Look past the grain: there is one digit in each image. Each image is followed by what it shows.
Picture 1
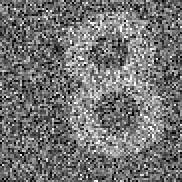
8
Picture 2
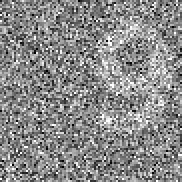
9
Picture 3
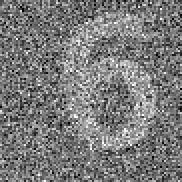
6
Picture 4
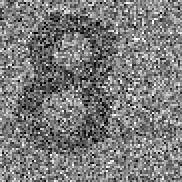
8
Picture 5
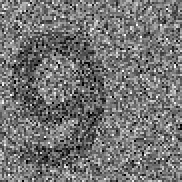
9
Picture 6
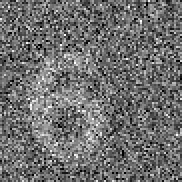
6
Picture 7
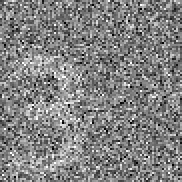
3
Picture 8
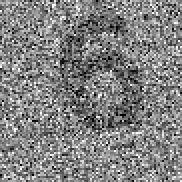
6
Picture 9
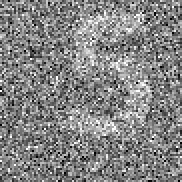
5
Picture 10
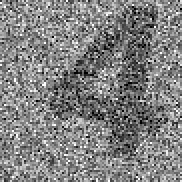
4
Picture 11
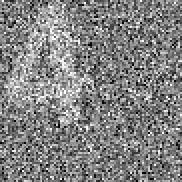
4
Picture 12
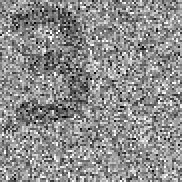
3
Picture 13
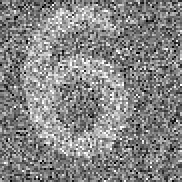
6
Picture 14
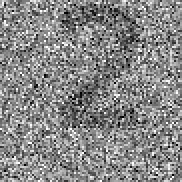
2
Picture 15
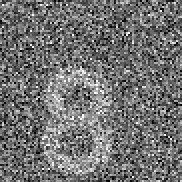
8
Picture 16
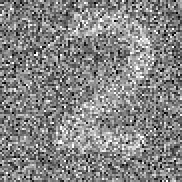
2
